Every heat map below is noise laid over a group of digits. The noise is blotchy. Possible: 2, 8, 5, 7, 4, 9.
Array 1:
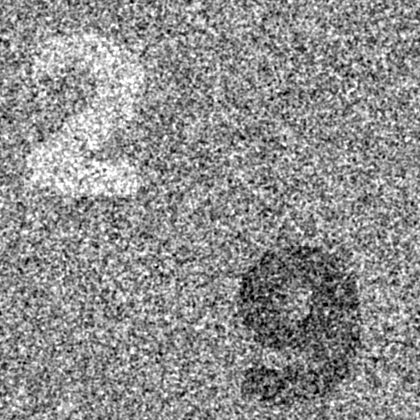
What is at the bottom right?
9
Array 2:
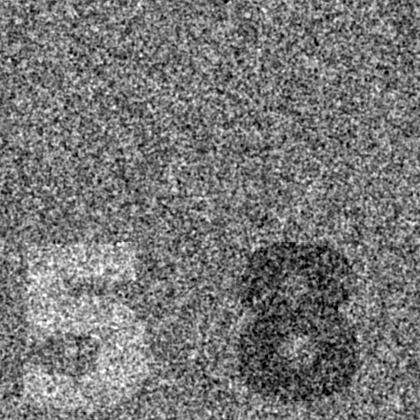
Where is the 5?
bottom left
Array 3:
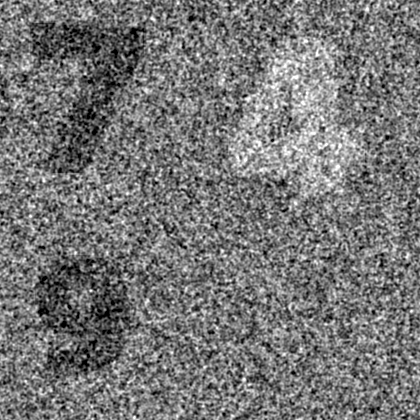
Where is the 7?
top left
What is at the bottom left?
9
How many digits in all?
3
